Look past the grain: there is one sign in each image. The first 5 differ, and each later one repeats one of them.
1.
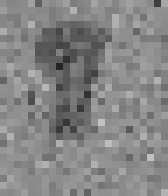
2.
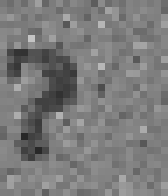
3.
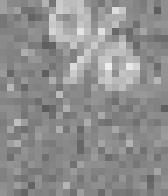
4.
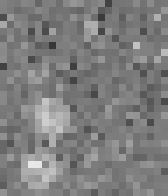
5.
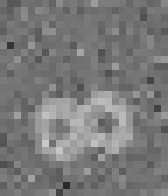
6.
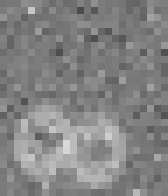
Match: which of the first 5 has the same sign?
5
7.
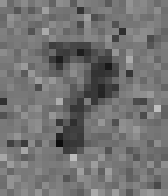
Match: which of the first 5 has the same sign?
2
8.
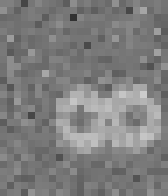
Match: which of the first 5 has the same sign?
5
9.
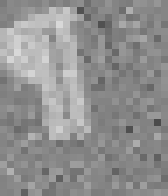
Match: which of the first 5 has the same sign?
1
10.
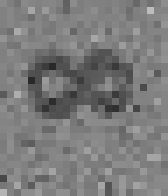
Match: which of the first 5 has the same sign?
5
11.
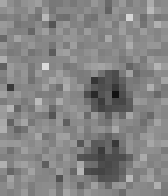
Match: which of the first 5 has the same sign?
4
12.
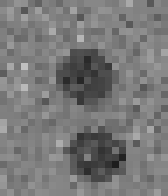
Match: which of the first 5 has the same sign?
4
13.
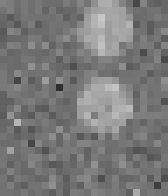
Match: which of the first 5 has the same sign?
4
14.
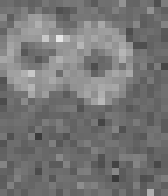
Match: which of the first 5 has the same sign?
5
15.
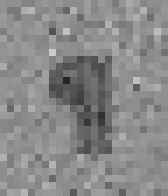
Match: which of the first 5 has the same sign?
1
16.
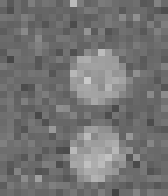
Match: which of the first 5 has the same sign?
4
